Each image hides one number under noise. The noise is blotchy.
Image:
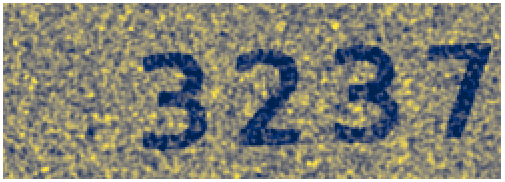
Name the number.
3237
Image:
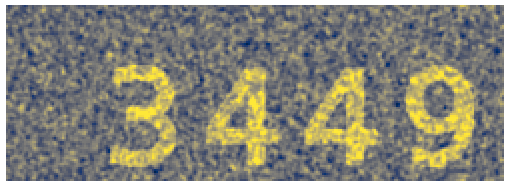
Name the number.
3449
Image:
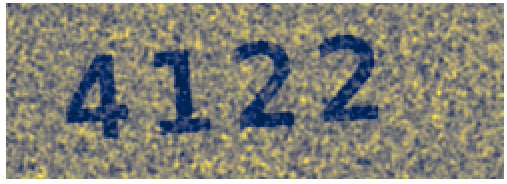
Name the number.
4122
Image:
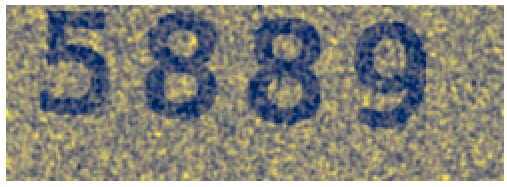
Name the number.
5889
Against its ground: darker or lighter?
darker
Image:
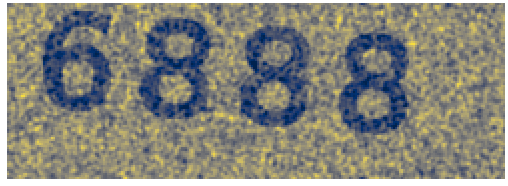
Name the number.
6888
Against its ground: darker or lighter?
darker
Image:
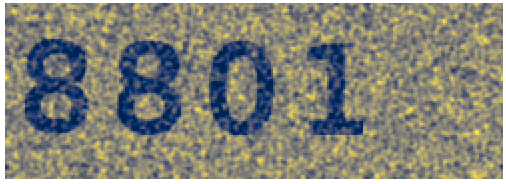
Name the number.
8801
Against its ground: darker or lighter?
darker
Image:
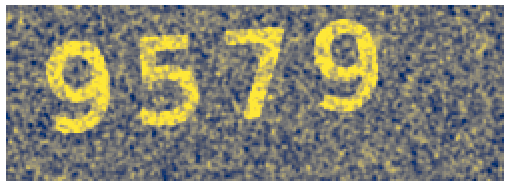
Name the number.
9579
